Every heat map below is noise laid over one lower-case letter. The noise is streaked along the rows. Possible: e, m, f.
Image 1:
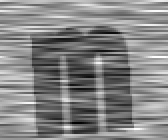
dark m
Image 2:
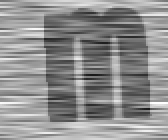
dark m
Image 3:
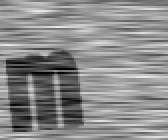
dark m
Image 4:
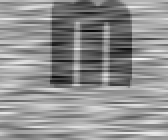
dark m
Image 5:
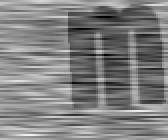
dark m
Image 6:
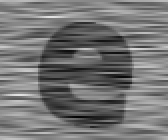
dark e
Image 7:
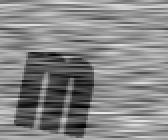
dark m
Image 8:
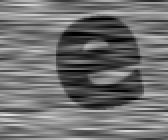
dark e
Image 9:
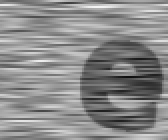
dark e
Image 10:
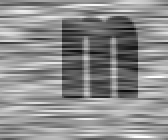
dark m
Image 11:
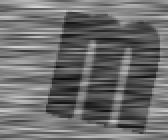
dark m
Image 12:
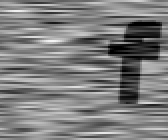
dark f
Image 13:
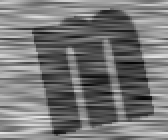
dark m
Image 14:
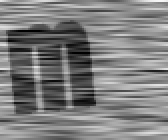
dark m
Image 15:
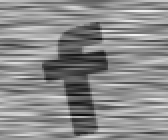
dark f
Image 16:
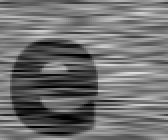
dark e
